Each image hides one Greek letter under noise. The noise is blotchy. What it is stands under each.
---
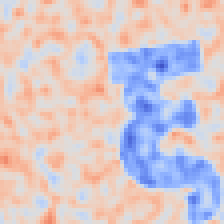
xi
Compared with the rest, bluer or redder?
bluer
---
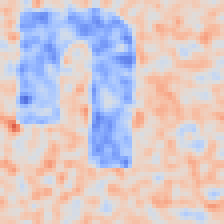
eta
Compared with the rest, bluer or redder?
bluer
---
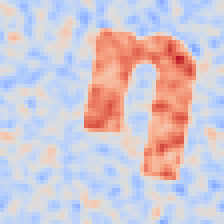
eta
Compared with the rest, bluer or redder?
redder
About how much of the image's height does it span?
two thirds
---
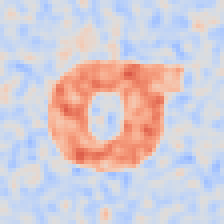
sigma
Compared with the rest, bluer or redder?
redder
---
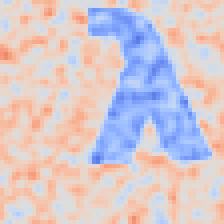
lambda
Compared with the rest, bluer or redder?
bluer
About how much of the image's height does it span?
two thirds
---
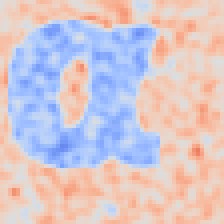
alpha
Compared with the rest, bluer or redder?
bluer
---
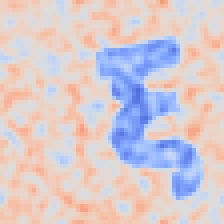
xi
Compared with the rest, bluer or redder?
bluer
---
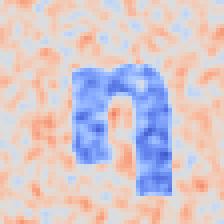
eta
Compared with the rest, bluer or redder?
bluer
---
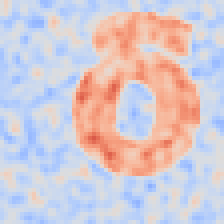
delta
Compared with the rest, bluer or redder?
redder
